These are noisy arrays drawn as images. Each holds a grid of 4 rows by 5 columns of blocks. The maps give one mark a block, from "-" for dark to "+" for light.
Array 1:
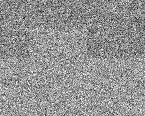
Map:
-----
-++--
+++++
+++++
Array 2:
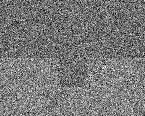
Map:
-----
-----
++-++
+++++
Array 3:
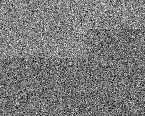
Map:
+++++
+++--
-----
-----
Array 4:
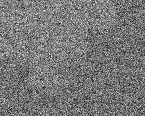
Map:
++++-
+++--
-+---
-----
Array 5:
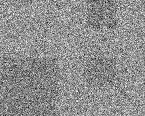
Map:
+++-+
+++++
--+-+
--+++
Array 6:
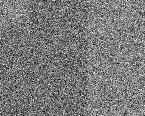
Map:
+--++
---++
---++
---++
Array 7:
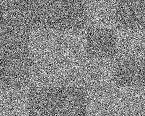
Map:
---+-
-++-+
-+++-
+--++
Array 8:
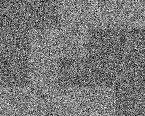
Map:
--+++
-++--
-+---
++++-
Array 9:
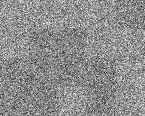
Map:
++++-
+--++
----+
--+-+
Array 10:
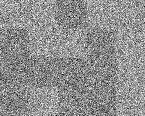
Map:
++-++
-++-+
----+
-+--+
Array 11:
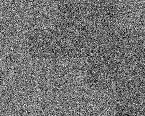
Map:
++--+
+----
+++--
++++-
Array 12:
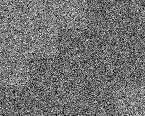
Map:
+++--
++---
+----
----+
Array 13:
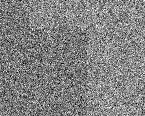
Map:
-++++
---++
---++
---++
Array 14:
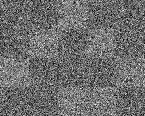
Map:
--+--
-+-+-
+---+
--++-
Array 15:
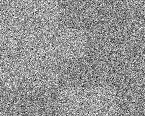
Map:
++---
+++--
++---
--++-
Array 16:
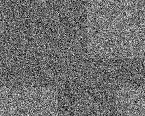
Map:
---++
---++
-----
++--+
